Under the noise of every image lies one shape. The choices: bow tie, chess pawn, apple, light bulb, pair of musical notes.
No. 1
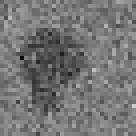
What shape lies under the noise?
light bulb
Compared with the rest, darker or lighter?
darker
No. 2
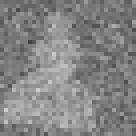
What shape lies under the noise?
chess pawn
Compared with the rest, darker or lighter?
lighter
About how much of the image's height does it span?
nearly all
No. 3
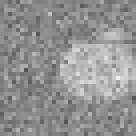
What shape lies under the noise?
apple
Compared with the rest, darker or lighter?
lighter
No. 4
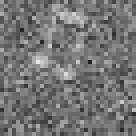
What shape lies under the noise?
pair of musical notes
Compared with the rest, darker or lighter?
lighter
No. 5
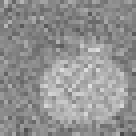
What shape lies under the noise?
apple
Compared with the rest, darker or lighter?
lighter
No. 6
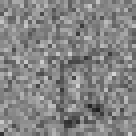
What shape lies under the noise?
pair of musical notes
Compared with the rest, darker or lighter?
darker
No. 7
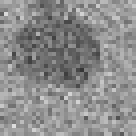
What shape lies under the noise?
apple
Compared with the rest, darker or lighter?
darker
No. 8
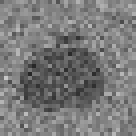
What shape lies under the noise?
apple
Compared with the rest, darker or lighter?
darker
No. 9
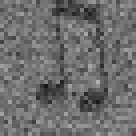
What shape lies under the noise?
pair of musical notes
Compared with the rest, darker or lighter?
darker
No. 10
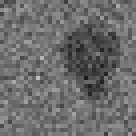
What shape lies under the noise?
light bulb
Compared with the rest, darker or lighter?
darker
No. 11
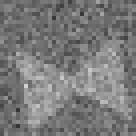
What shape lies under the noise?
bow tie
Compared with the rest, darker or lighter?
lighter
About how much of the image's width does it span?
nearly all
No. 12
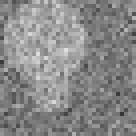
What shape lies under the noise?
light bulb
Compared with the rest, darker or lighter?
lighter
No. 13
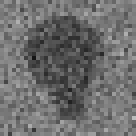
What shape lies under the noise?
light bulb
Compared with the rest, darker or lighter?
darker
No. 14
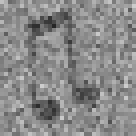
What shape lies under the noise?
pair of musical notes
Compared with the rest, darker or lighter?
darker
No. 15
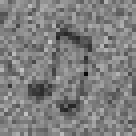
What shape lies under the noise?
pair of musical notes
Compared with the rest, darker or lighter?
darker
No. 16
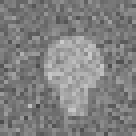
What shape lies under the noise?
light bulb
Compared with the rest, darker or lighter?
lighter
